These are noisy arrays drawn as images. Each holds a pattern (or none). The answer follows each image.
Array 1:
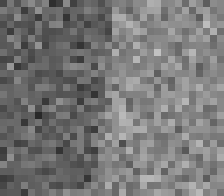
a sharp edge
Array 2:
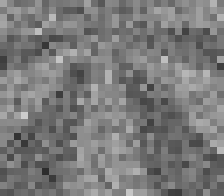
spokes from one point
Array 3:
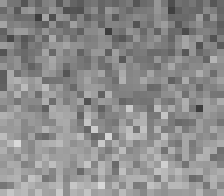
a smooth slope
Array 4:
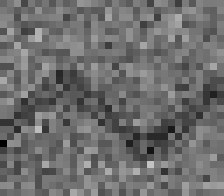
a wavy band
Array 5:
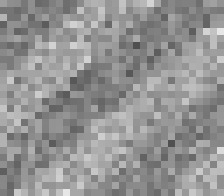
diagonal stripes
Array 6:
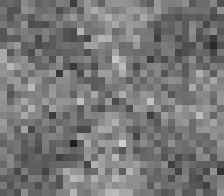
spokes from one point
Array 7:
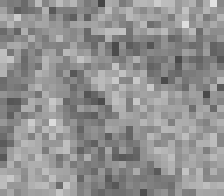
spokes from one point
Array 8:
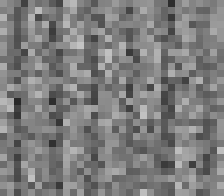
vertical stripes
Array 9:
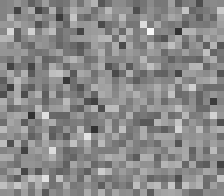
only noise
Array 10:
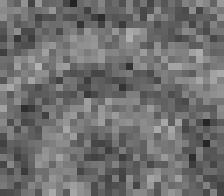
rings round one point
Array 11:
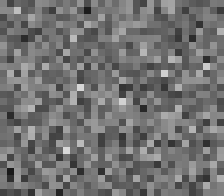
only noise
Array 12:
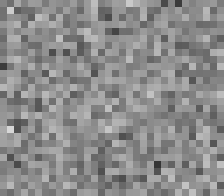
only noise
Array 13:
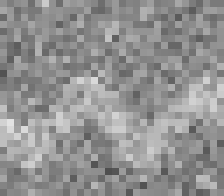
a wavy band
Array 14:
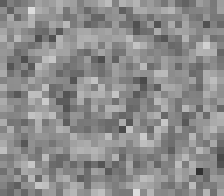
rings round one point
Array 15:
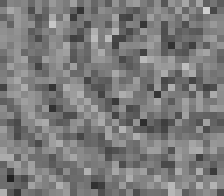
rings round one point
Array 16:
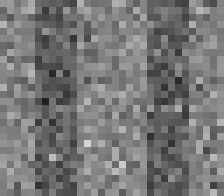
vertical stripes
